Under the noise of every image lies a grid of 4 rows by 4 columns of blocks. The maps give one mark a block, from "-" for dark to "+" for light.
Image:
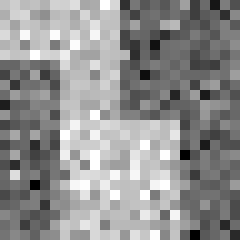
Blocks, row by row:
+ + - -
- + - -
- + + -
- + + -
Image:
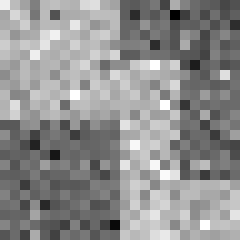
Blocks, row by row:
+ + - -
+ + + -
- - + -
- - + +
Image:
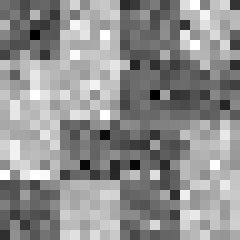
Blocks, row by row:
- + - +
+ + - -
+ - - +
- + - +
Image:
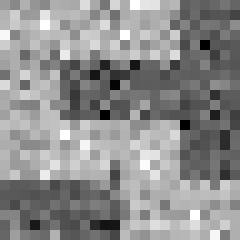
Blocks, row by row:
+ + + -
+ - - -
+ + + -
- - + +
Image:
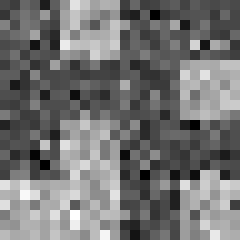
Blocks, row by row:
- + - -
- - - +
- + - -
+ + - +
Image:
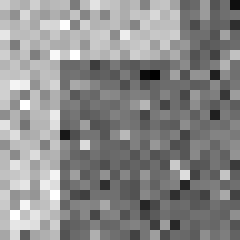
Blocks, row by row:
+ + + -
+ - - -
+ - - -
+ - - -
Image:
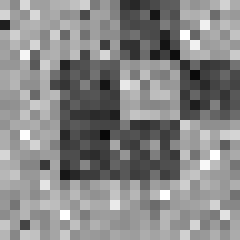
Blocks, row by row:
+ + - +
+ - + -
+ - - +
+ + + +
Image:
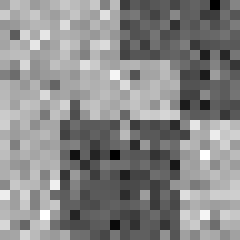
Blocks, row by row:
+ + - -
+ + + -
+ - - +
+ - - +
